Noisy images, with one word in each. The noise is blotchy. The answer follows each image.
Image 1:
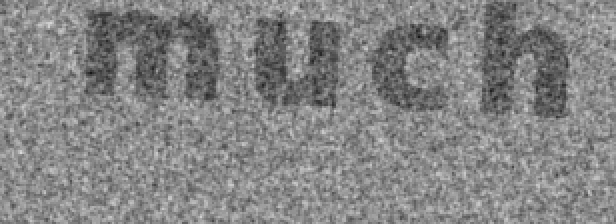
much
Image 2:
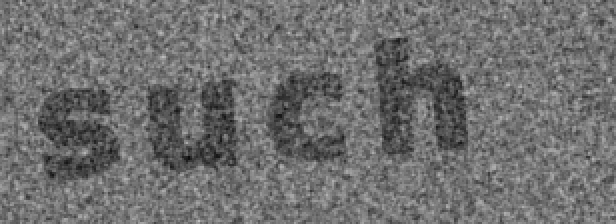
such
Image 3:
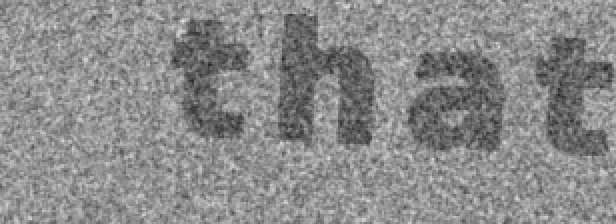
that
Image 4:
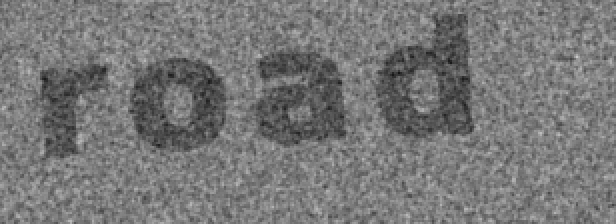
road
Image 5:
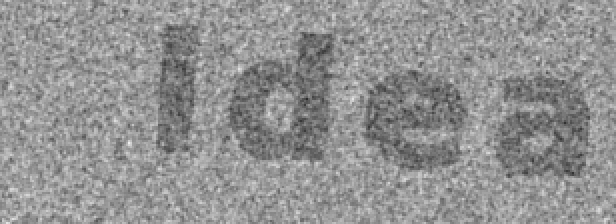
idea
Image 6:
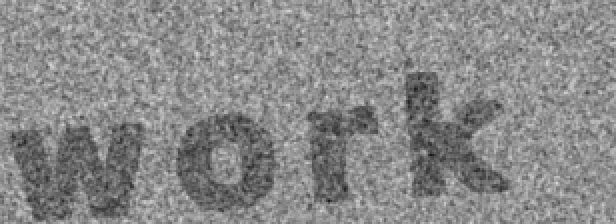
work
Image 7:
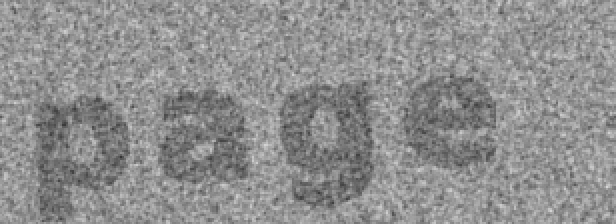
page
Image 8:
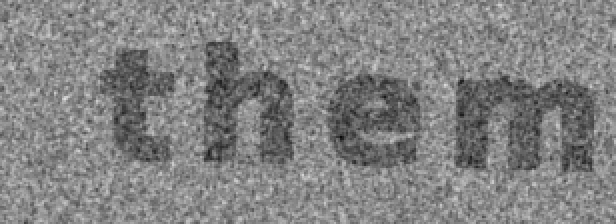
them
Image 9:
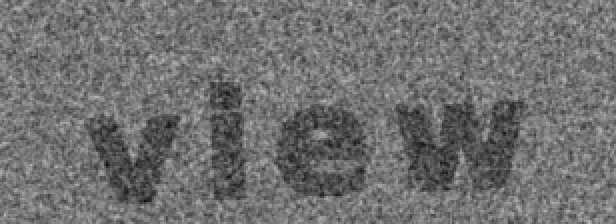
view
